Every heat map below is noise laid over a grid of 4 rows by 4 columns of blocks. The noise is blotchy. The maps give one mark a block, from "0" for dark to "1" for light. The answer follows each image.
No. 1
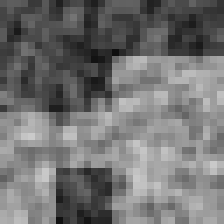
0 0 0 0
0 0 1 1
1 1 1 1
1 0 1 1
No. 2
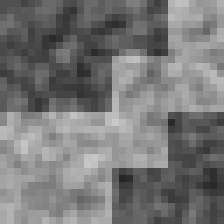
0 0 0 1
0 0 1 1
1 1 1 0
1 1 0 0
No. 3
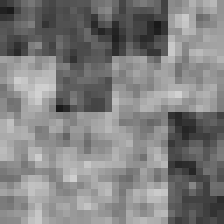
0 0 0 1
1 0 1 1
1 1 1 0
1 1 1 0
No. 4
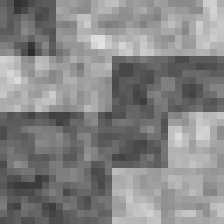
0 1 1 1
1 1 0 0
0 0 0 1
0 0 1 1
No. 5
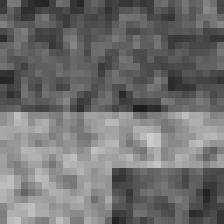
0 0 0 0
0 0 0 0
1 1 1 1
1 1 0 0
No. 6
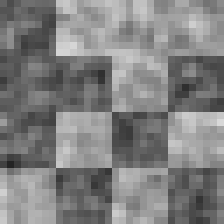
0 1 1 1
0 0 1 0
0 1 0 1
1 0 1 0
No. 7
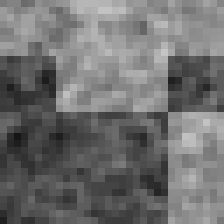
1 1 1 1
0 1 1 0
0 0 0 1
0 0 0 1
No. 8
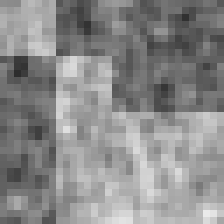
1 0 0 0
0 1 0 0
0 1 1 1
0 1 1 1
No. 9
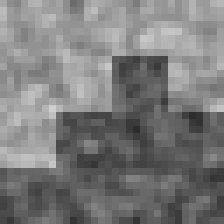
1 1 1 1
1 1 0 1
1 0 0 0
0 0 0 0
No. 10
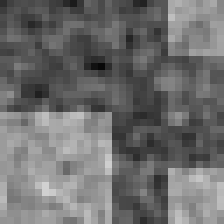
0 0 0 1
0 0 0 0
1 1 0 0
1 1 0 1
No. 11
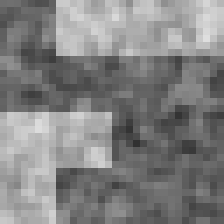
0 1 1 1
0 0 0 0
1 1 0 0
1 0 0 0
